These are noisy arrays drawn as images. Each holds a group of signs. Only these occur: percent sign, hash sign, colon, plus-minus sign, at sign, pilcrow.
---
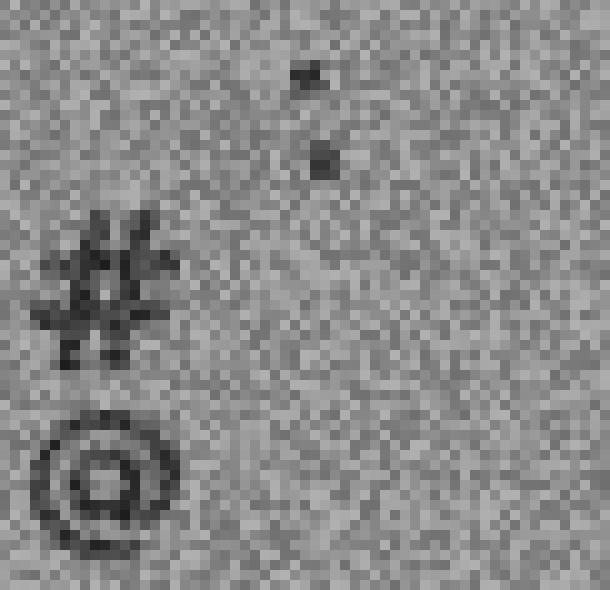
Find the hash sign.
middle left
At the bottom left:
at sign
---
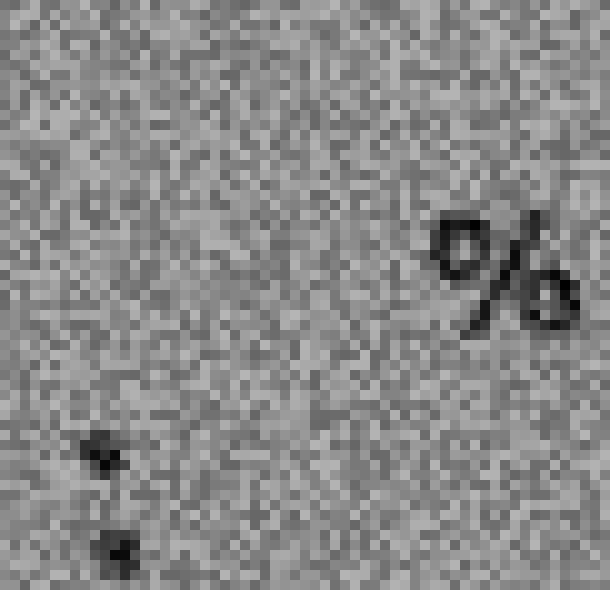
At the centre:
nothing
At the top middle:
nothing
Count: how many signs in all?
2
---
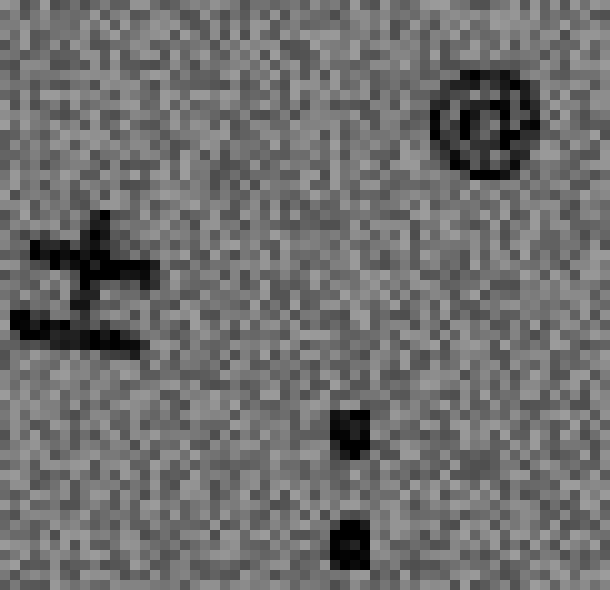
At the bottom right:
nothing
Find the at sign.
top right
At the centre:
nothing
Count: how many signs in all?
3
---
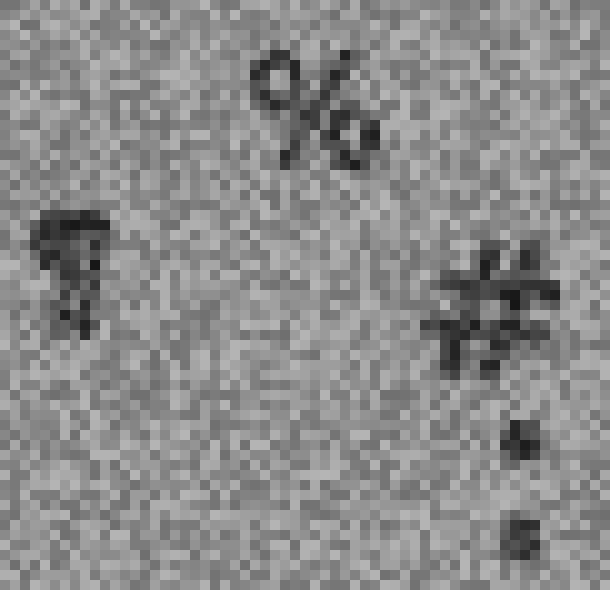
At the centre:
nothing
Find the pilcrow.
middle left
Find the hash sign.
middle right
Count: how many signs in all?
4
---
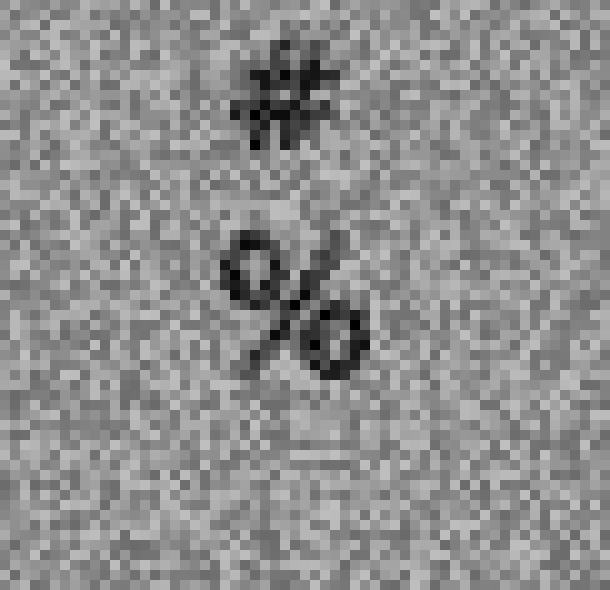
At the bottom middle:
nothing
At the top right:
nothing
